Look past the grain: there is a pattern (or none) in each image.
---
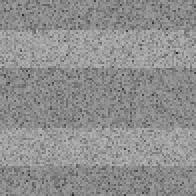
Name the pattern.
horizontal stripes
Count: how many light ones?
2
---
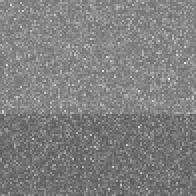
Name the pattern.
a sharp edge
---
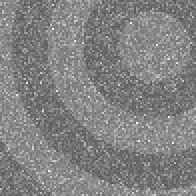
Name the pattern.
rings round one point
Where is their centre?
top right
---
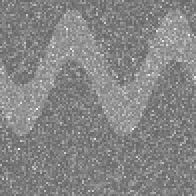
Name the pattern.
a wavy band
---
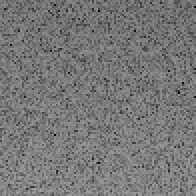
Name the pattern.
a smooth slope
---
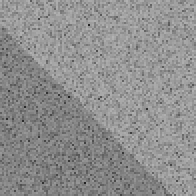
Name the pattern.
a sharp edge
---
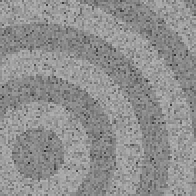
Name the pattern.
rings round one point
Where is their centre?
bottom left
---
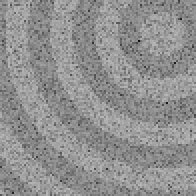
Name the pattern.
rings round one point
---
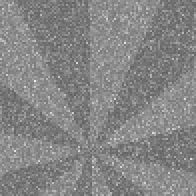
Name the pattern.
spokes from one point
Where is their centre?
bottom middle
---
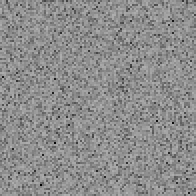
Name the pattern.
only noise
